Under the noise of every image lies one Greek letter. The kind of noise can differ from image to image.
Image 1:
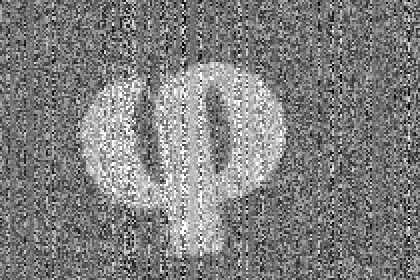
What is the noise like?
columns of uneven size
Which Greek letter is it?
phi
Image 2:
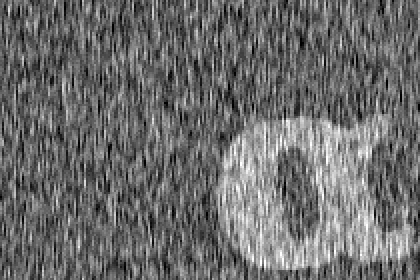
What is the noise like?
streaked along the columns
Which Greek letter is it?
alpha
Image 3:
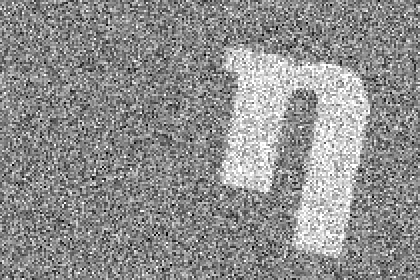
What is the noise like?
independent entries
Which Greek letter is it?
eta
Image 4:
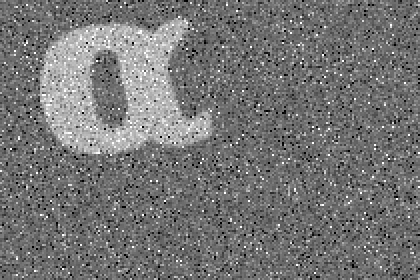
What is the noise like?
heavy tails
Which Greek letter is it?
alpha
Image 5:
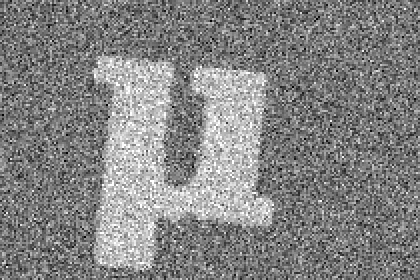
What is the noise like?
independent entries
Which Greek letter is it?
mu
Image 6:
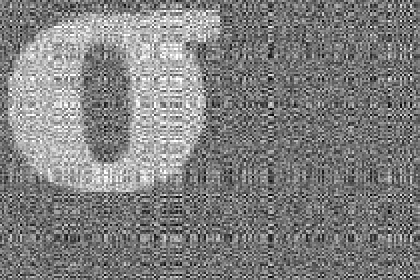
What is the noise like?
low rank plus noise
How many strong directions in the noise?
one
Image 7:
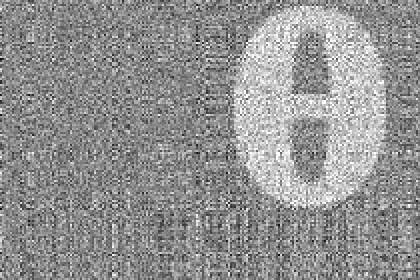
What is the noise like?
low rank plus noise
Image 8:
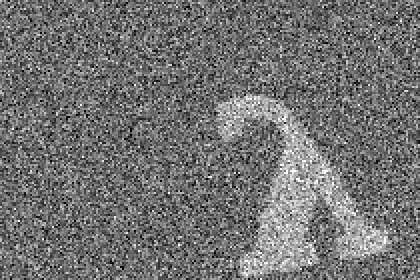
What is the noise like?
independent entries
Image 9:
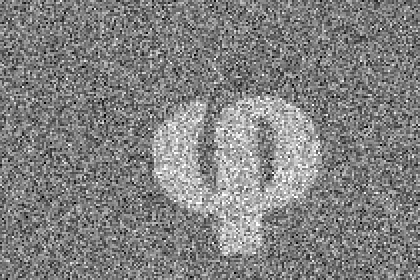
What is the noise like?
independent entries
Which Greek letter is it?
phi
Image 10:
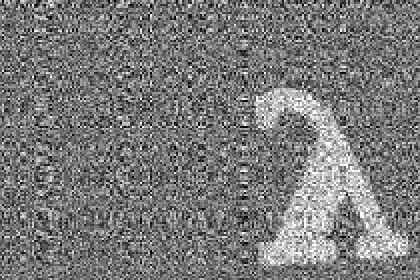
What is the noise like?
low rank plus noise
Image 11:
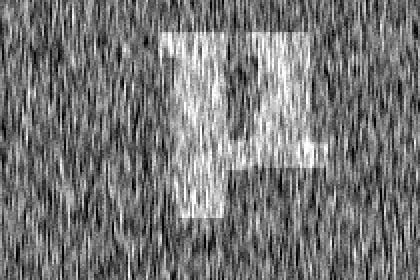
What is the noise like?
streaked along the columns
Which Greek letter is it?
mu
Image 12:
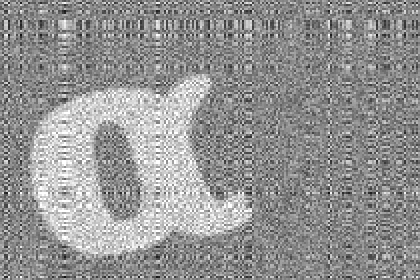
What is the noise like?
low rank plus noise
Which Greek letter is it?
alpha
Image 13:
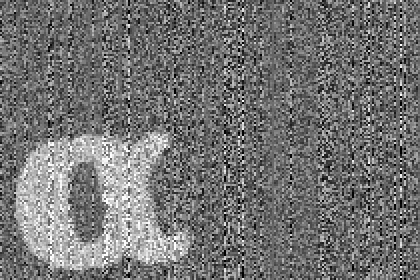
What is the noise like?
columns of uneven size
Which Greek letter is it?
alpha
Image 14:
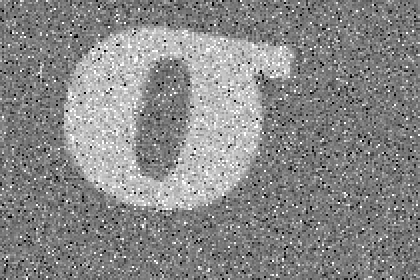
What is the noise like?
heavy tails
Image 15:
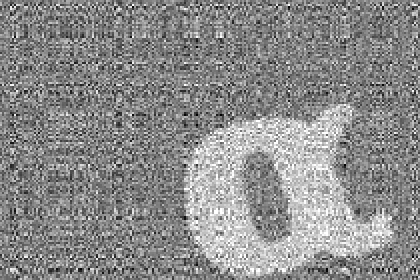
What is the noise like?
low rank plus noise
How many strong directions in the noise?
three or four
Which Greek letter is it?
alpha
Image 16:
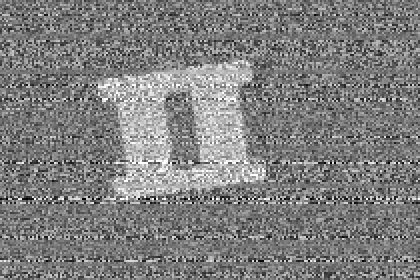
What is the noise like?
rows of uneven size
